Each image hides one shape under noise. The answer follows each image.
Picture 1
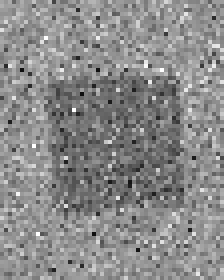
square
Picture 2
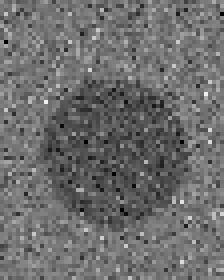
disc
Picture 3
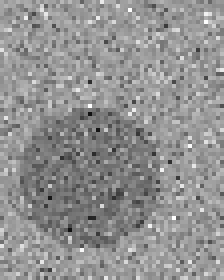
disc
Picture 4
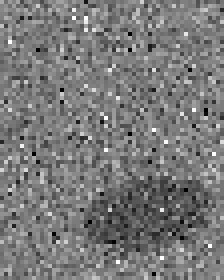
ellipse
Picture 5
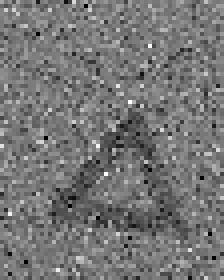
triangle frame
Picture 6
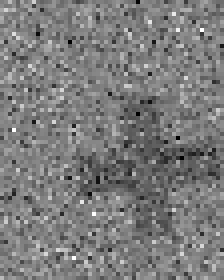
cross
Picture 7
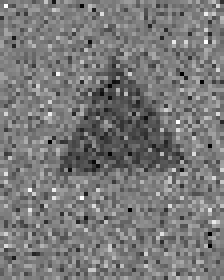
triangle
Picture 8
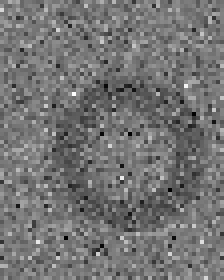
ring
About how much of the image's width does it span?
two thirds
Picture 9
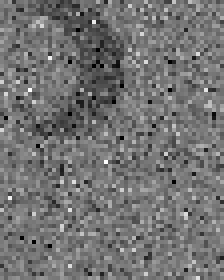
crescent
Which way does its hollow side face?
left
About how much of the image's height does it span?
half
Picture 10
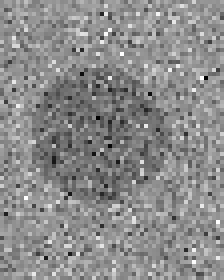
disc
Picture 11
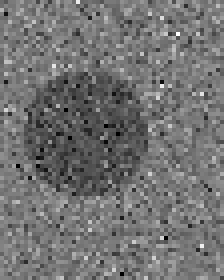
disc
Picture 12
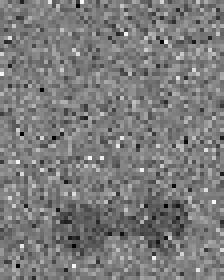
dumbbell
